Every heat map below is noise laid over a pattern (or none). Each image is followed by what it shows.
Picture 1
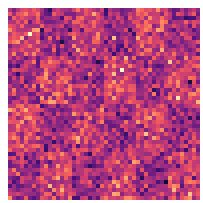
a checkerboard
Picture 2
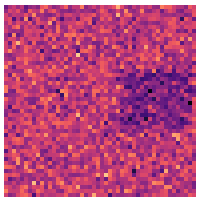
one block
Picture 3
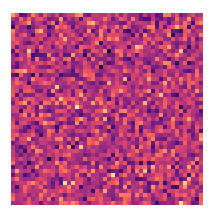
only noise
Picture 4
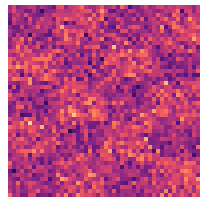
a checkerboard
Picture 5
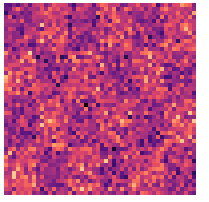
a checkerboard
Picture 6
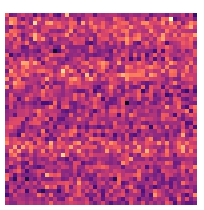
bands of rows
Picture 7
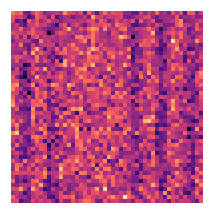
bands of columns
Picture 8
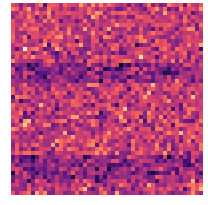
bands of rows
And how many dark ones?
2
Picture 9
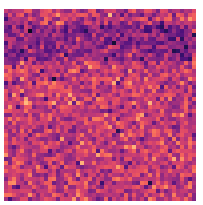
one band of rows
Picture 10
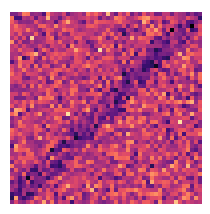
a diagonal band
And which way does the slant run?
bottom left to top right
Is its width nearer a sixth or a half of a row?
a sixth
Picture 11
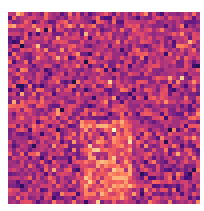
one block
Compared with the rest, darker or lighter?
lighter
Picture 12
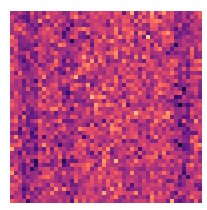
bands of columns
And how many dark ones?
3
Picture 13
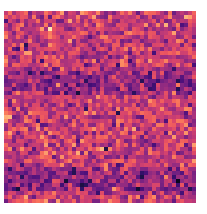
bands of rows
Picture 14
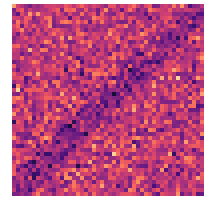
a diagonal band
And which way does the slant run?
bottom left to top right
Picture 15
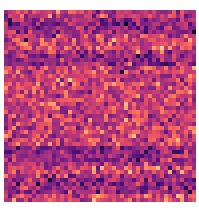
bands of rows
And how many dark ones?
4
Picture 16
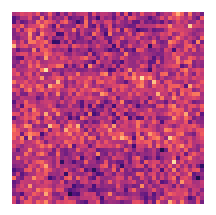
bands of rows crossing bands of columns
